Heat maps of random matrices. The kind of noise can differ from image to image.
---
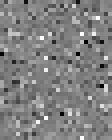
heavy tails
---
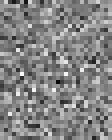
independent entries
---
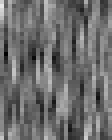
streaked along the columns
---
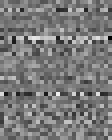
rows of uneven size
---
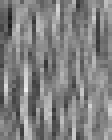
streaked along the columns
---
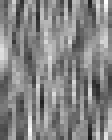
streaked along the columns
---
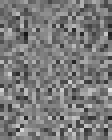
low rank plus noise
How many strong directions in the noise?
three or four
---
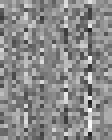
columns of uneven size
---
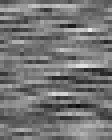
streaked along the rows
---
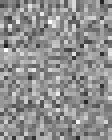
low rank plus noise
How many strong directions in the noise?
five to eight
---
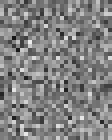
low rank plus noise
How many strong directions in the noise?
five to eight
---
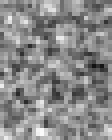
blotchy
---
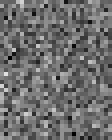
independent entries
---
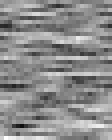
streaked along the rows
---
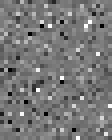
heavy tails
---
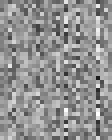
columns of uneven size
